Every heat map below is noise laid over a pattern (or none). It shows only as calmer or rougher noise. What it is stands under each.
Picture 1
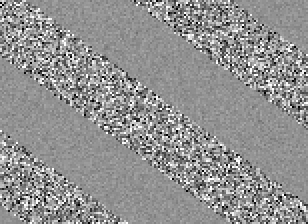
diagonal stripes
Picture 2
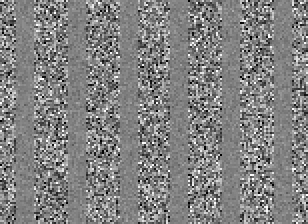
vertical stripes
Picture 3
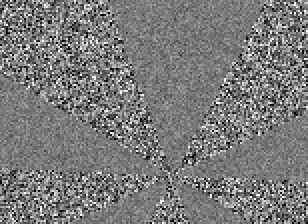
spokes from one point
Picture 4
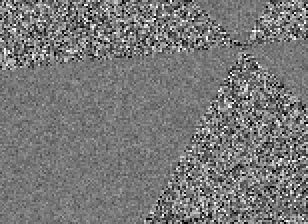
spokes from one point
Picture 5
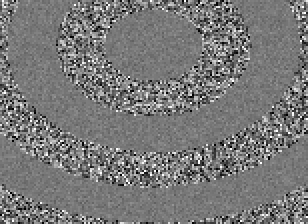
rings round one point
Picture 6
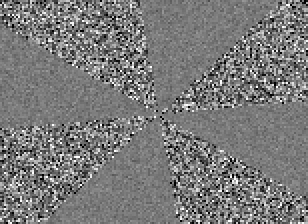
spokes from one point
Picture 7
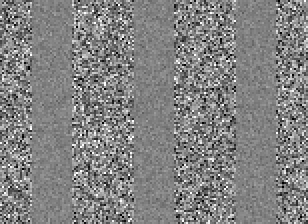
vertical stripes
